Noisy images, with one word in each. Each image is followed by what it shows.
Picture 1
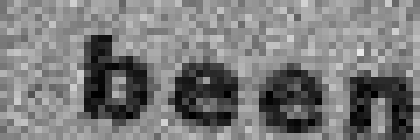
been
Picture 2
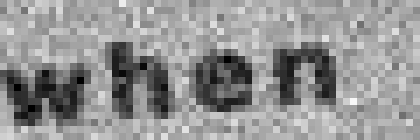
when
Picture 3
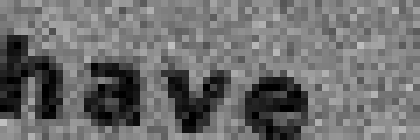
have
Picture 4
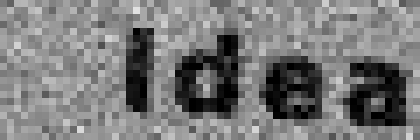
idea
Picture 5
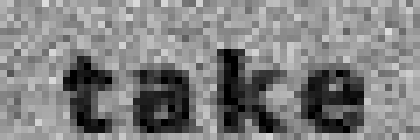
take
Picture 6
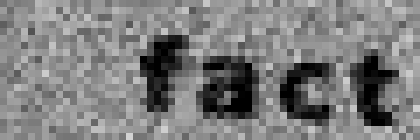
fact
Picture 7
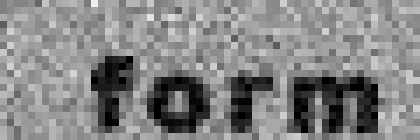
form
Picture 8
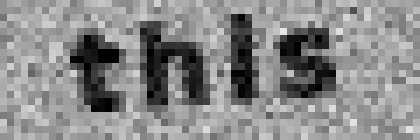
this
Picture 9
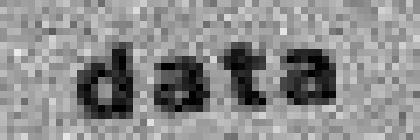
data
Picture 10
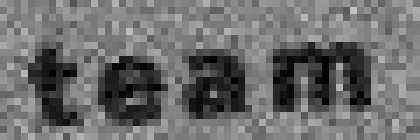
team
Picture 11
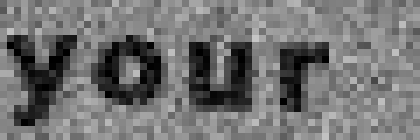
your
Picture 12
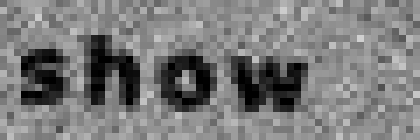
show
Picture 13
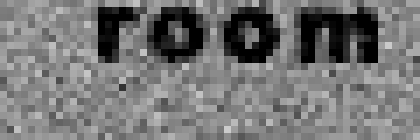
room
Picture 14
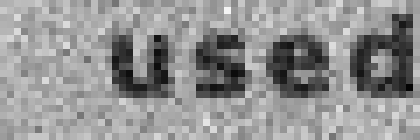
used
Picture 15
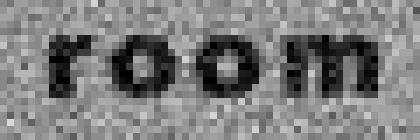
room
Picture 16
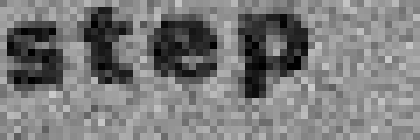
step
